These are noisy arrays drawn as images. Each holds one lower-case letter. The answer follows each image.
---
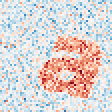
a
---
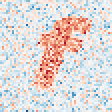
f
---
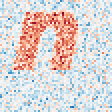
n
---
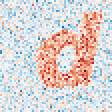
d
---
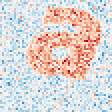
a
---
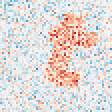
t
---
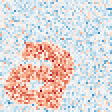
a
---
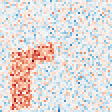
r
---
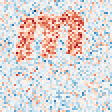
m
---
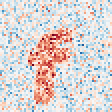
f
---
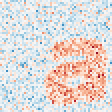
a
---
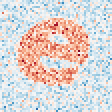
e
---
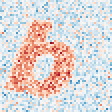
b
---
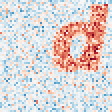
d
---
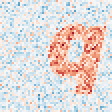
q
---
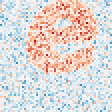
e
